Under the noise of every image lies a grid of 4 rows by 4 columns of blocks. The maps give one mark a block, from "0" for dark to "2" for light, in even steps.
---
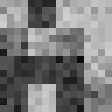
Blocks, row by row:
2 0 2 2
1 2 1 2
0 0 0 2
0 2 0 1
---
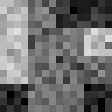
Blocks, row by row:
2 1 0 0
2 1 1 2
2 1 1 1
0 1 1 0
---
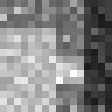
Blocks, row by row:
1 1 1 0
2 2 1 0
2 2 2 0
2 2 1 0
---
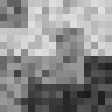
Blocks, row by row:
1 2 2 2
2 2 1 2
1 1 1 0
1 0 0 0
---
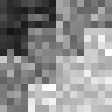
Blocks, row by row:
0 0 1 1
0 1 1 2
1 1 2 2
1 2 2 2
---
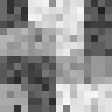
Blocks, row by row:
0 2 2 0
1 1 2 0
0 0 1 1
1 0 2 2
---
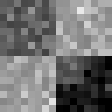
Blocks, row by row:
1 1 2 2
1 1 2 2
2 2 1 0
2 2 0 0
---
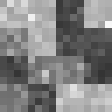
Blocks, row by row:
2 2 0 2
1 2 0 0
0 1 1 0
1 0 2 2
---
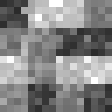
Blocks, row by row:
0 2 2 1
1 1 0 0
2 1 2 2
1 0 1 0
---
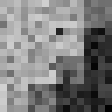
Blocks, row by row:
2 2 2 1
2 2 2 0
2 2 1 0
2 1 0 0
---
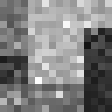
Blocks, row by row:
1 2 2 2
1 2 2 0
0 2 2 0
1 1 1 0
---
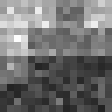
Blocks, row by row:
2 2 1 2
2 1 1 1
1 0 0 0
0 0 0 0
